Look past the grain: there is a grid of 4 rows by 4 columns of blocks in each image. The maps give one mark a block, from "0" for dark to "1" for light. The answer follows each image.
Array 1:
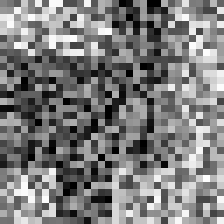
1 1 0 1
0 0 0 1
0 0 0 1
1 0 1 1
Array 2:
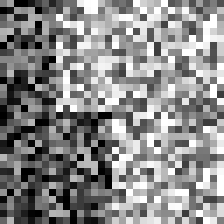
0 1 1 1
0 1 1 1
0 0 1 1
0 0 1 1
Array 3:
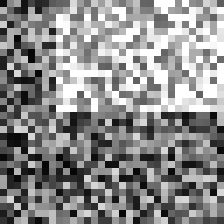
0 1 1 1
0 1 1 1
0 0 0 0
0 0 0 0
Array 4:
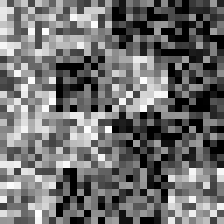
1 1 0 0
1 0 1 0
1 1 0 0
1 0 0 1
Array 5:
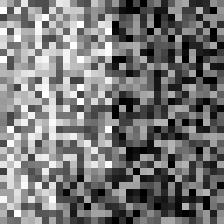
1 1 0 0
1 1 0 0
1 1 0 0
1 0 0 0
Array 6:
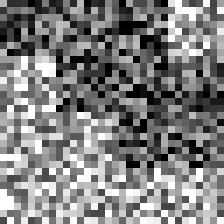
0 0 0 1
1 0 0 0
1 1 0 0
1 1 1 1
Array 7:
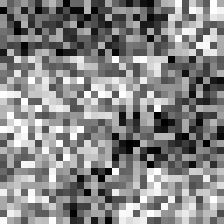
0 0 0 1
1 1 1 0
1 1 0 0
1 0 1 1
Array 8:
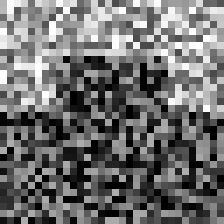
1 1 1 1
1 0 0 1
0 0 0 0
0 0 0 0
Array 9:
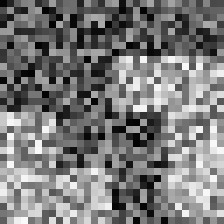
0 0 0 0
0 0 1 1
1 0 0 1
1 1 0 1
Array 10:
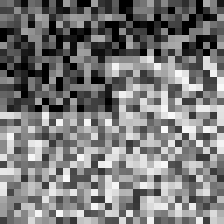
0 0 0 0
0 0 1 1
1 1 1 1
1 1 1 1
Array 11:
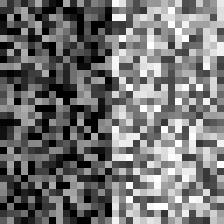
0 0 1 1
0 0 1 1
0 0 1 1
0 0 1 1
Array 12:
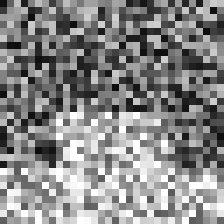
0 0 0 0
0 0 0 0
0 1 1 0
1 1 1 1
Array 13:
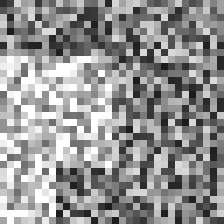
0 0 0 0
1 1 0 0
1 1 0 0
1 0 0 0
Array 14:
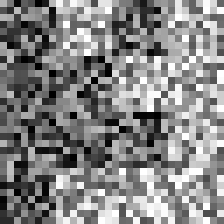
0 1 0 1
0 0 1 1
0 0 0 1
0 1 1 1
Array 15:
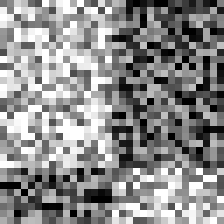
1 1 0 0
1 1 0 0
1 1 0 0
0 0 1 1
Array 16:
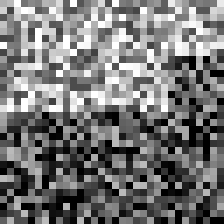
1 1 1 1
1 1 1 0
0 0 0 0
0 0 0 0
